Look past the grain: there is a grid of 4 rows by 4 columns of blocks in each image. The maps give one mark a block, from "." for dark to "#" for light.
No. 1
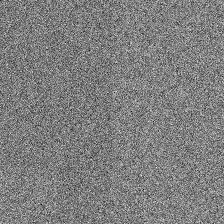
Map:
. . # #
. . # #
. . # #
# . # #
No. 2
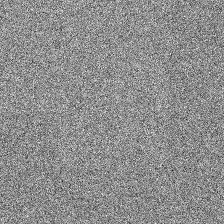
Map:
# # # .
# # # .
. # # .
. . . .
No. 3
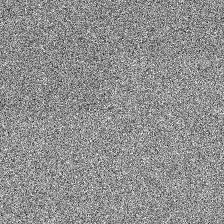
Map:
. . . .
. . # #
# # # #
# # # #
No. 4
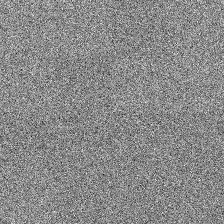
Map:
# # . #
# . # #
. . . .
# . . .
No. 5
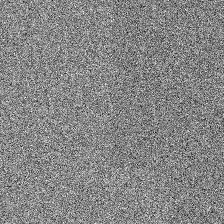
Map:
# # . .
# # . .
# # . .
# # # .
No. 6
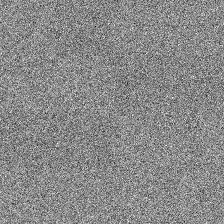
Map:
# . # #
# # . .
. . # #
# # # #
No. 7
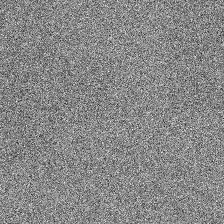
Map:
. # # .
. . # .
. # # #
# # # #
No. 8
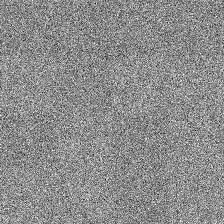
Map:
. . . .
# . # #
. # . #
# # . #
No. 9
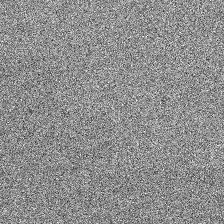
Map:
# # # #
. # # #
. . # #
. . . .
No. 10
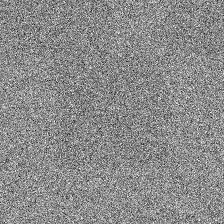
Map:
. . # .
# . . #
# . . #
# # # #
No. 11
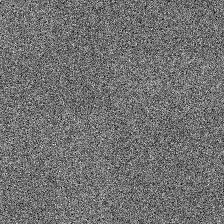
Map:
# . . .
. . # #
# # . .
. # . .
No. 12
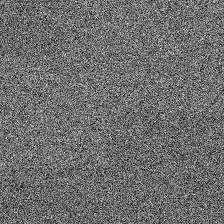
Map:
. # # #
# # # #
# # . .
. . . .
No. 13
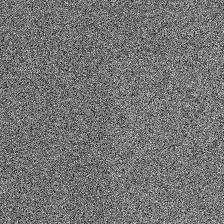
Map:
. . . #
. . # #
. . # #
. . # #
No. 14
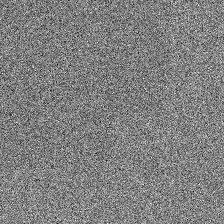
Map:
. . . #
. . . #
. . # #
# # # #
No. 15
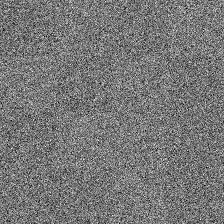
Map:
. # . #
# . # .
. # # .
. . # .
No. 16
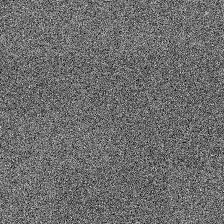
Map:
# # # #
. . . .
# # . .
# . . #
